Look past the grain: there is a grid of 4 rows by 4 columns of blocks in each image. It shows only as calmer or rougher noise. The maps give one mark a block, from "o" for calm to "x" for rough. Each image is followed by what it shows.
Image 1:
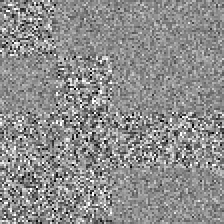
x o o o
o x o o
x x x x
x x o o
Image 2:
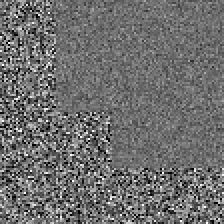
x o o o
x o o o
x x o o
x x x x
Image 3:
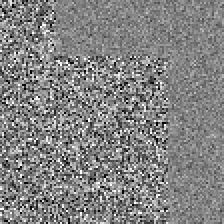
x o o o
x x x o
x x x o
x x x o
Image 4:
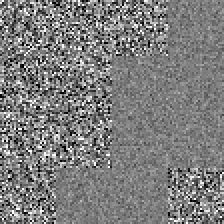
x x x o
x x o o
x x o o
x o o x
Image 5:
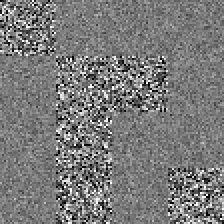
x o o o
o x x o
o x o o
o x o x
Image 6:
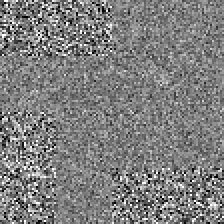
x x o o
o o o o
x o o o
x o x x
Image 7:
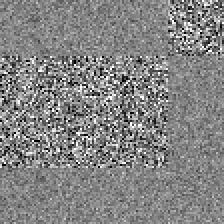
o o o x
x x x o
x x x o
o o o o
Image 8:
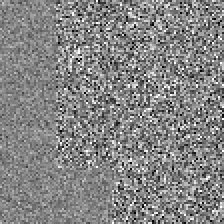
o x x x
o x x x
o x x x
o o x x
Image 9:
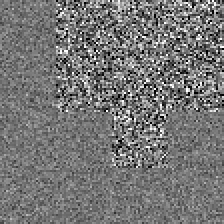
o x x x
o x x x
o o x o
o o o o
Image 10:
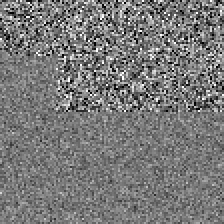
x x x x
o x x x
o o o o
o o o o
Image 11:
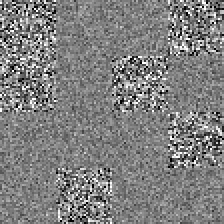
x o o x
x o x o
o o o x
o x o o
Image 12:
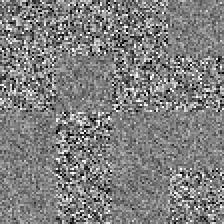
x x x o
x o x x
o x o o
o x o x
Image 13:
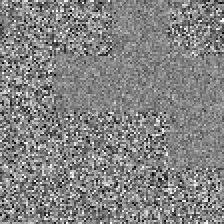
x x o x
x o o o
x x x o
x x x x
